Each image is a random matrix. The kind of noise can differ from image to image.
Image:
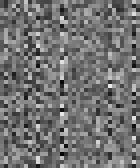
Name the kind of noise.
columns of uneven size
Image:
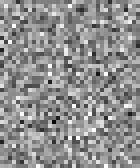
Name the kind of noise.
independent entries
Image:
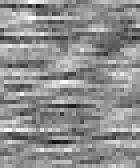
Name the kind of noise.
streaked along the rows
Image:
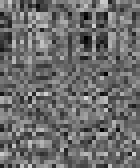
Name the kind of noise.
low rank plus noise
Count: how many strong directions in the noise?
one
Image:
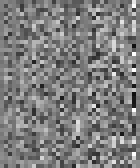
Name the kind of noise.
columns of uneven size
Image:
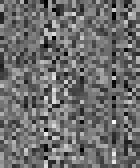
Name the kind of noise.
columns of uneven size
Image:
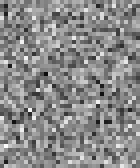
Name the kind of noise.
independent entries
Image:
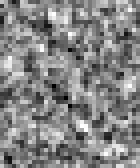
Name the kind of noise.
blotchy
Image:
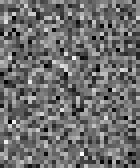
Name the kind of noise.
independent entries
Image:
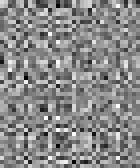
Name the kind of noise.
low rank plus noise
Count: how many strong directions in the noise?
one
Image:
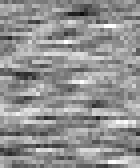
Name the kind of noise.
streaked along the rows
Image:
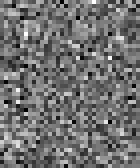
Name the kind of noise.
low rank plus noise
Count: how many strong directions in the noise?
five to eight
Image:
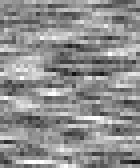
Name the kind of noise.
streaked along the rows
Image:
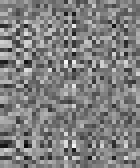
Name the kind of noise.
low rank plus noise
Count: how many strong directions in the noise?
one
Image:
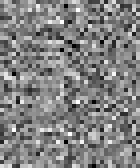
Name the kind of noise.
low rank plus noise
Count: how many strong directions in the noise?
three or four
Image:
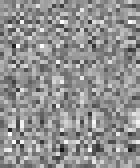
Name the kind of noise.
low rank plus noise
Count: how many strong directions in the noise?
two
